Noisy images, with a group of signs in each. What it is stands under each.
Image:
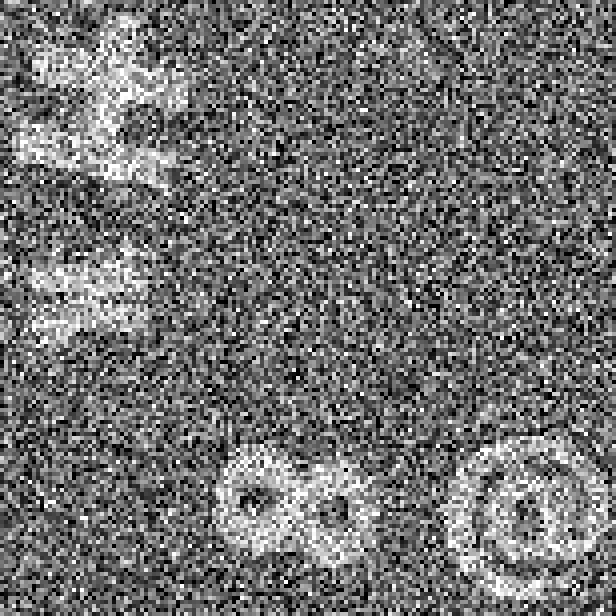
top left: plus-minus sign; middle left: not-equal sign; bottom middle: infinity sign; bottom right: at sign
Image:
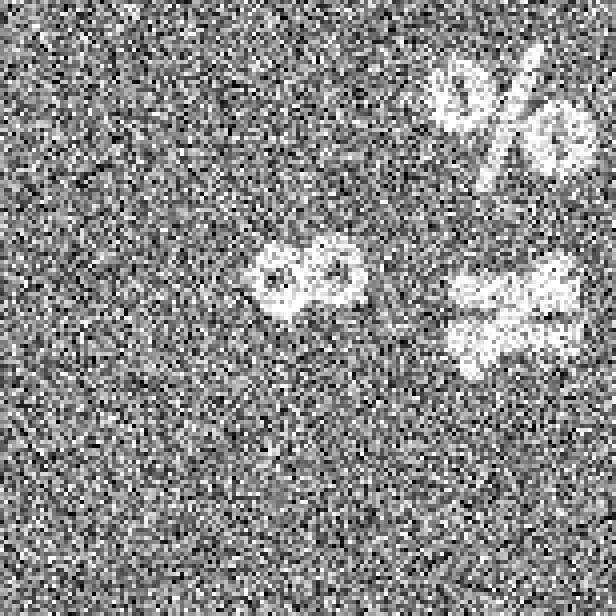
top right: percent sign; centre: infinity sign; middle right: not-equal sign
